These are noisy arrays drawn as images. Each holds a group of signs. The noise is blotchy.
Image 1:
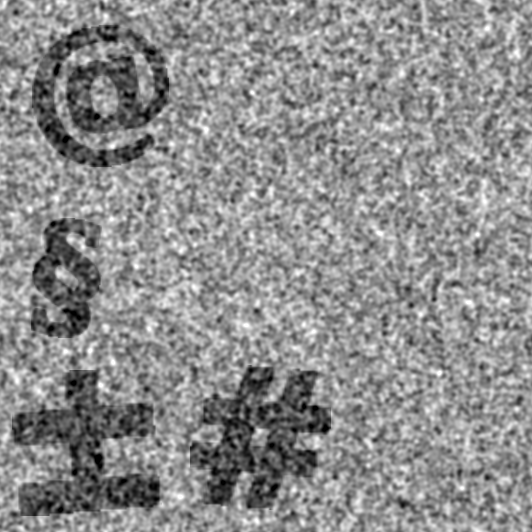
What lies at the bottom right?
nothing
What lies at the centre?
nothing
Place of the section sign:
middle left
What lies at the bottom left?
plus-minus sign
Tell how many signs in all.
4
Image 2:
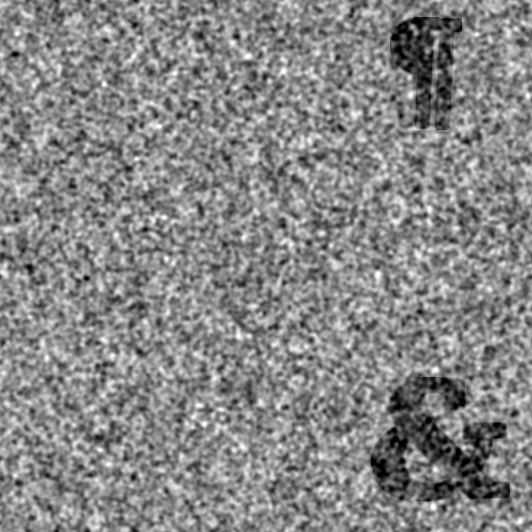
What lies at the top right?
pilcrow
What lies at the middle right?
nothing
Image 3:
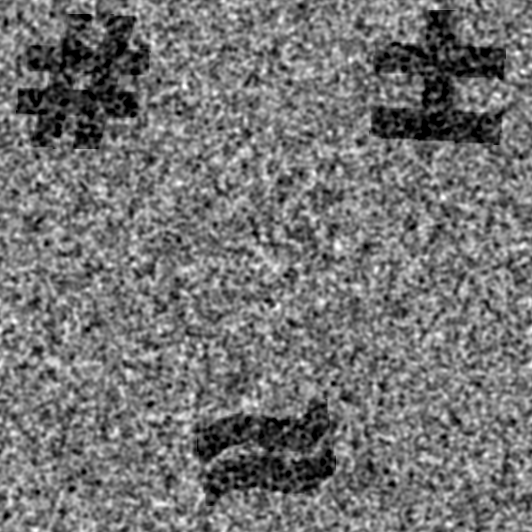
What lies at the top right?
plus-minus sign
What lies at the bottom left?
nothing
